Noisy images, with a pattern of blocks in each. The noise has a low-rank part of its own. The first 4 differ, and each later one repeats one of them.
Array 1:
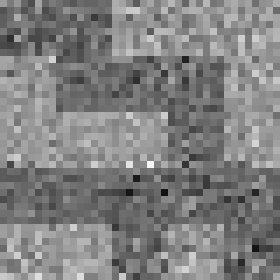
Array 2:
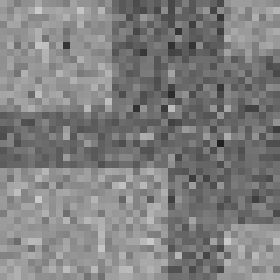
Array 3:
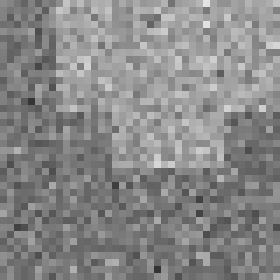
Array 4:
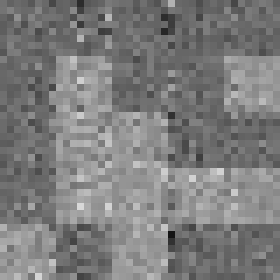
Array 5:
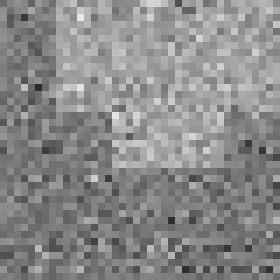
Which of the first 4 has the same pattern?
3
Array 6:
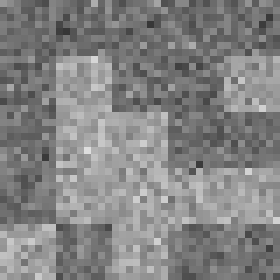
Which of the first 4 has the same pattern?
4
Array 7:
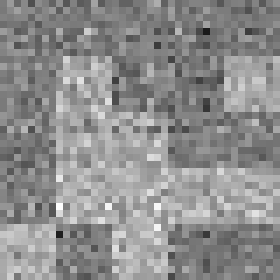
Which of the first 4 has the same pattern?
4
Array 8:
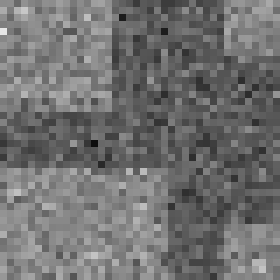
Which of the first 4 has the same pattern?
2
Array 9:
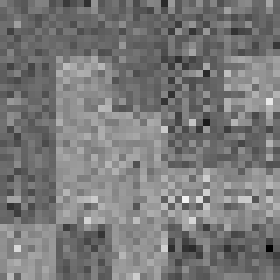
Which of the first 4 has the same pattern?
4
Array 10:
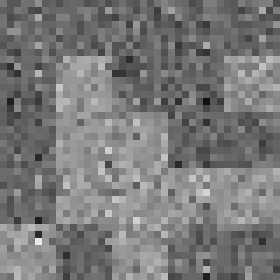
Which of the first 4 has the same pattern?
4
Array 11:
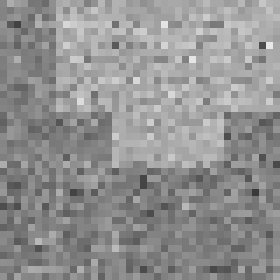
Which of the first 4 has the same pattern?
3
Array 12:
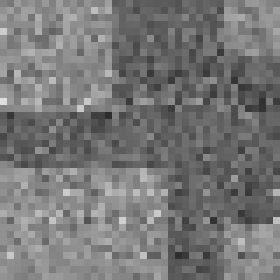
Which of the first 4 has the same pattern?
2
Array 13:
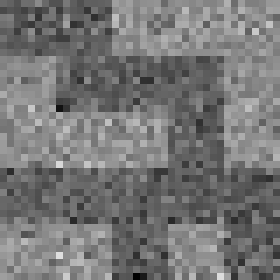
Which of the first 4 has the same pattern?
1
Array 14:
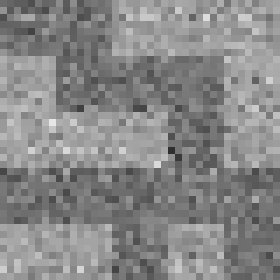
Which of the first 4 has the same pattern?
1
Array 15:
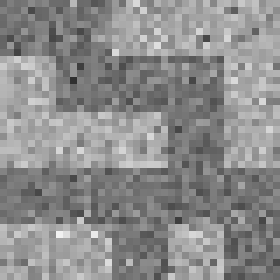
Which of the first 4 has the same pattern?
1
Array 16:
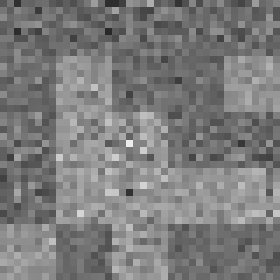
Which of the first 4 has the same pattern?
4
